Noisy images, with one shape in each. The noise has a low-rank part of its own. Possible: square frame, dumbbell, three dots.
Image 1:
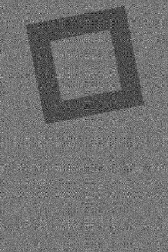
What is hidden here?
dark square frame
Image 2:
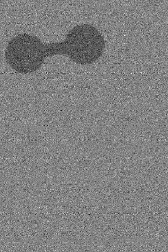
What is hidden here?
dark dumbbell
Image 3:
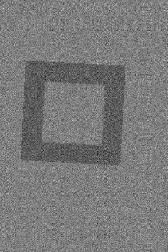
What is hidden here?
dark square frame
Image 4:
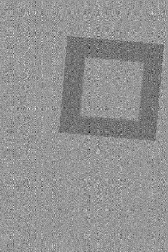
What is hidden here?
dark square frame
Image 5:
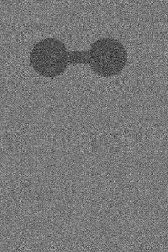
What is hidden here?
dark dumbbell
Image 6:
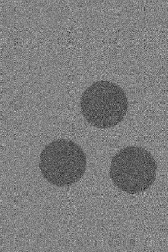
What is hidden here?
dark three dots
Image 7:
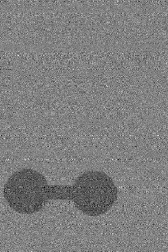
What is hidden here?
dark dumbbell
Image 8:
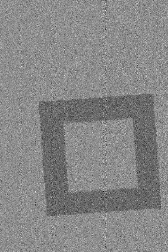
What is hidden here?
dark square frame
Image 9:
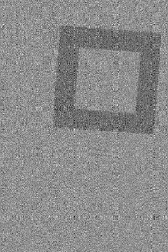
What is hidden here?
dark square frame
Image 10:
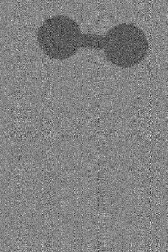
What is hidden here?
dark dumbbell
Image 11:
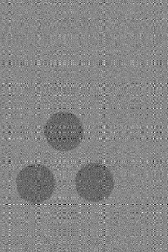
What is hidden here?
dark three dots
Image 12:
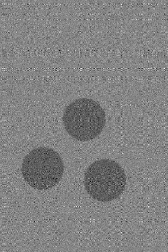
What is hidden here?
dark three dots
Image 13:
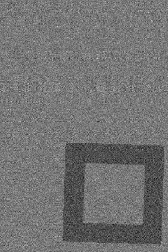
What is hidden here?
dark square frame
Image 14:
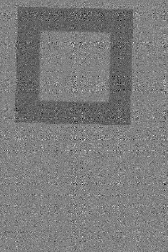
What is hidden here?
dark square frame
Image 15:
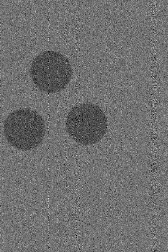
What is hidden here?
dark three dots
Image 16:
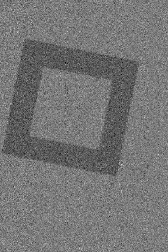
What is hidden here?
dark square frame
